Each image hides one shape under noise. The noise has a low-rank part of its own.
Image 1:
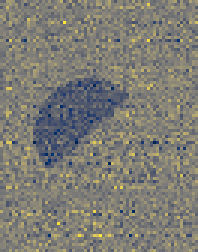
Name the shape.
half disc
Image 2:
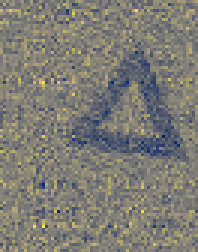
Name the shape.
triangle frame
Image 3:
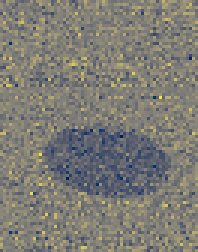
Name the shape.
ellipse
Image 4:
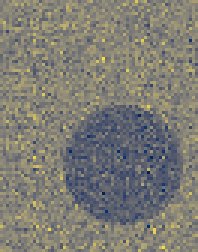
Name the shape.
disc
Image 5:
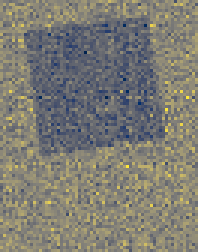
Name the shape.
square
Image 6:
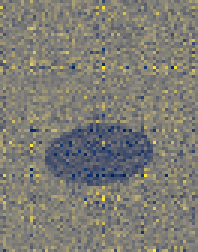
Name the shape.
ellipse
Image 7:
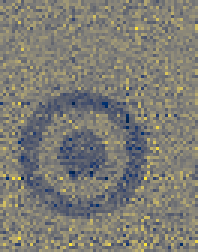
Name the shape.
bullseye
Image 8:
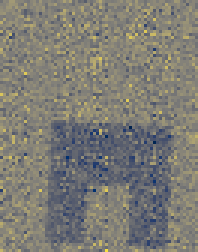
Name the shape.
square with a notch
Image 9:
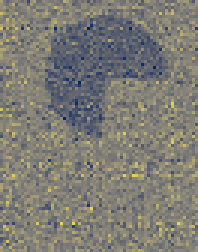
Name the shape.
disc with a wedge cut out
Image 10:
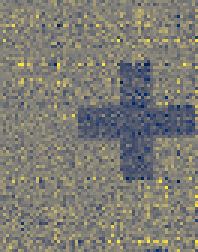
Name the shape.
cross
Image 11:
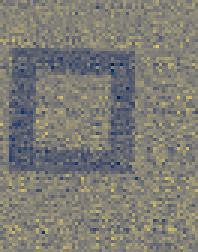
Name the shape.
square frame
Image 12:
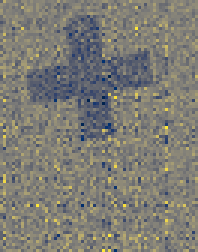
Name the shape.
cross
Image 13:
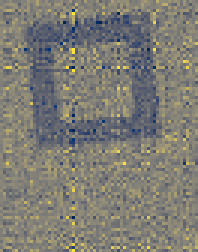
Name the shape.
square frame
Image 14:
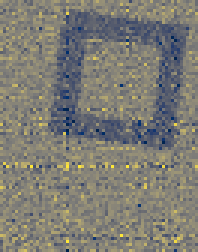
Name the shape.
square frame
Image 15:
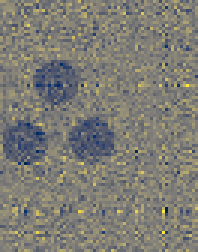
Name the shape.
three dots
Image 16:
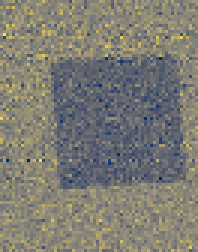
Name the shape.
square
